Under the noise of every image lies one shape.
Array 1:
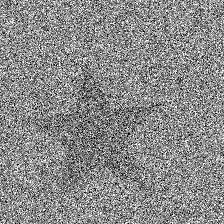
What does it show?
dark star
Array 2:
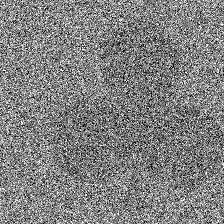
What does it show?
dark club
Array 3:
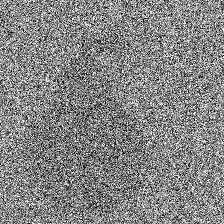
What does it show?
dark pear
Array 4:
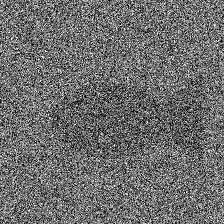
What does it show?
dark fish
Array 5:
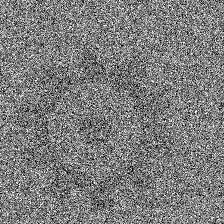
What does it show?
dark gear
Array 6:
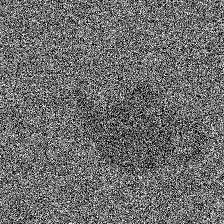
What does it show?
dark teapot
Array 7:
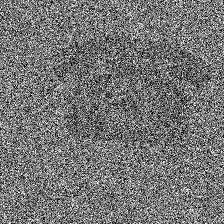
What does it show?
dark telephone
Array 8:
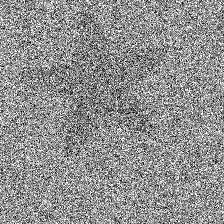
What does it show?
dark star
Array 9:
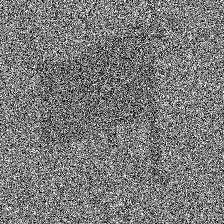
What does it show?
dark flag
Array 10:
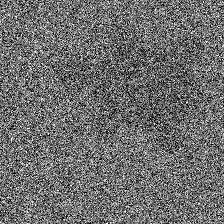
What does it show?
dark turtle
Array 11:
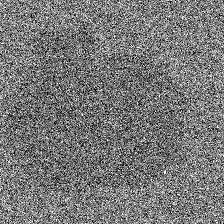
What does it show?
dark apple
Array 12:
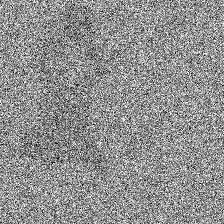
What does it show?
dark chess bishop
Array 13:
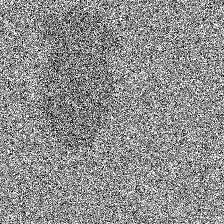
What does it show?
dark footprint
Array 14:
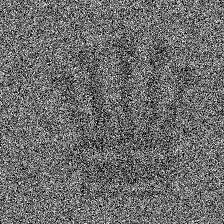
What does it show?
dark chess queen
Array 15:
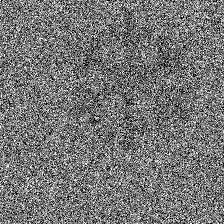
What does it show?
dark snowflake
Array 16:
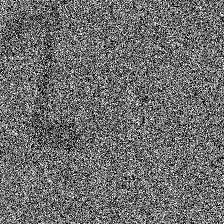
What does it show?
dark musical note
